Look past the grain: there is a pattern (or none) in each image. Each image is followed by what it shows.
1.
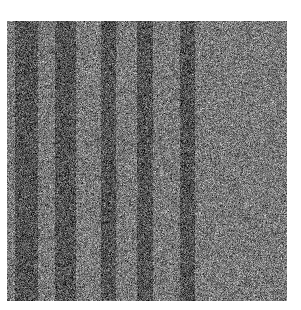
bands of columns
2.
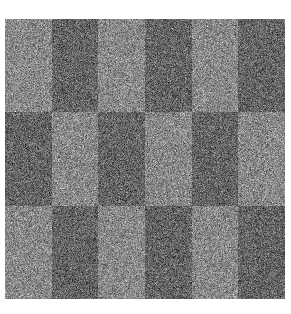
a checkerboard
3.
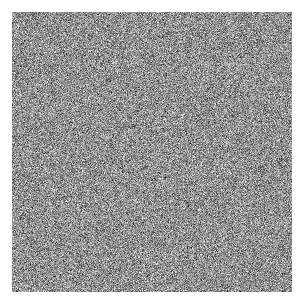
only noise
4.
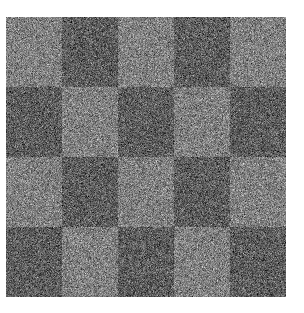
a checkerboard
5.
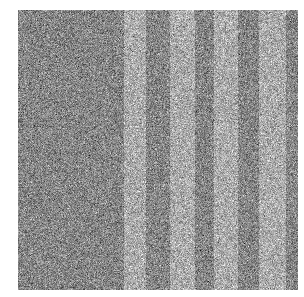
bands of columns
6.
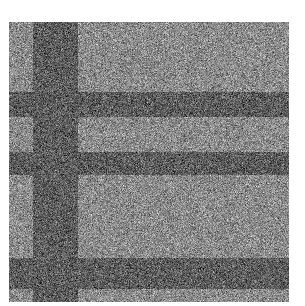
bands of rows crossing bands of columns
